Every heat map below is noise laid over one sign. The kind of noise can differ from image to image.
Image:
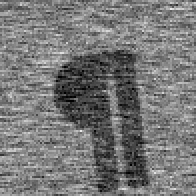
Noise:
streaked along the rows
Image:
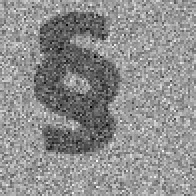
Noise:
independent entries
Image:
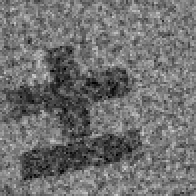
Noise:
blotchy
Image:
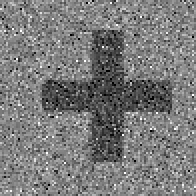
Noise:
heavy tails
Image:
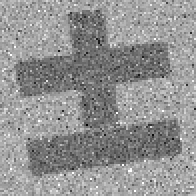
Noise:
heavy tails
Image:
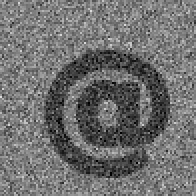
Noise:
independent entries
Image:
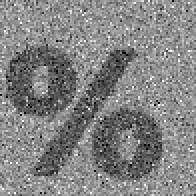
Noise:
heavy tails
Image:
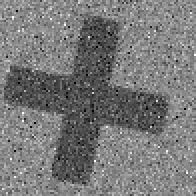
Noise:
heavy tails
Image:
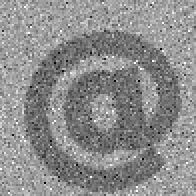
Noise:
heavy tails
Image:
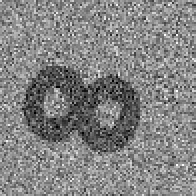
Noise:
low rank plus noise
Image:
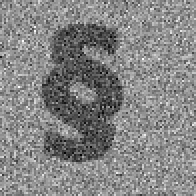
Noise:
independent entries
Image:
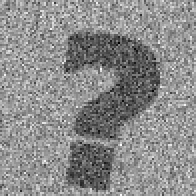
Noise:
low rank plus noise
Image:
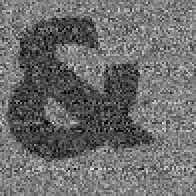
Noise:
rows of uneven size
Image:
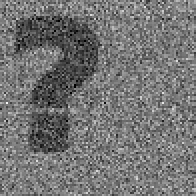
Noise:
low rank plus noise
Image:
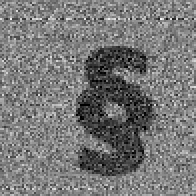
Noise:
rows of uneven size
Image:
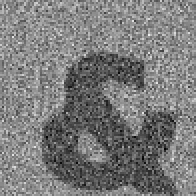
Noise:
low rank plus noise
